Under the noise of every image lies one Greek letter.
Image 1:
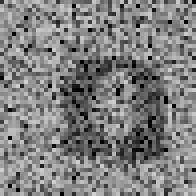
omega
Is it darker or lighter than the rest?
darker
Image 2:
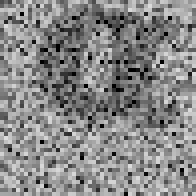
alpha
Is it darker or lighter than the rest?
darker
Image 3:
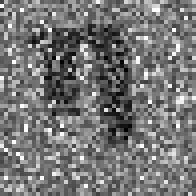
eta
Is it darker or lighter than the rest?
darker
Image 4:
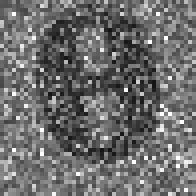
theta
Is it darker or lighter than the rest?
darker
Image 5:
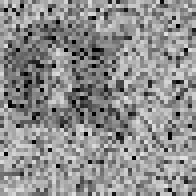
alpha
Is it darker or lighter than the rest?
darker
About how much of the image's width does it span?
two thirds
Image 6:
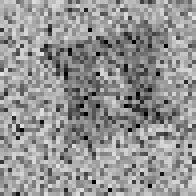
pi
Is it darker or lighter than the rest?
darker
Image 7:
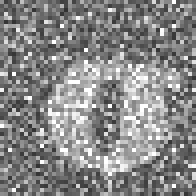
sigma
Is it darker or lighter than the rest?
lighter
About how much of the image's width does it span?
two thirds
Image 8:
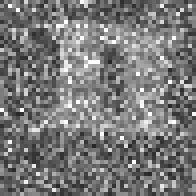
pi
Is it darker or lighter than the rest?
lighter
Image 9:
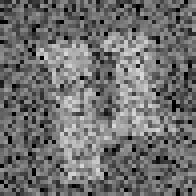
mu
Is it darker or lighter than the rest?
lighter
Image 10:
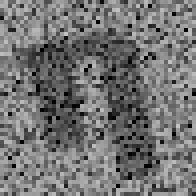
eta
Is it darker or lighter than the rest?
darker
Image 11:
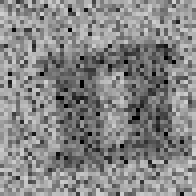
pi
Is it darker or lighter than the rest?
darker
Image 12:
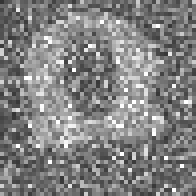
omega
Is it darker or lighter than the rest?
lighter
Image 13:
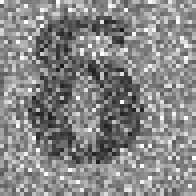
delta
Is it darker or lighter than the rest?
darker
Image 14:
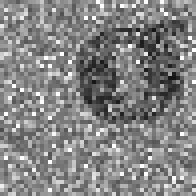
sigma
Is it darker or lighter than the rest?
darker
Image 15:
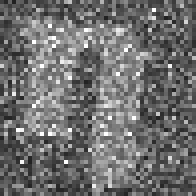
eta
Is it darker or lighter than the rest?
lighter
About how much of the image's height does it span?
nearly all
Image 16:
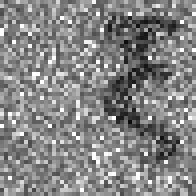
xi
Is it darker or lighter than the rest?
darker
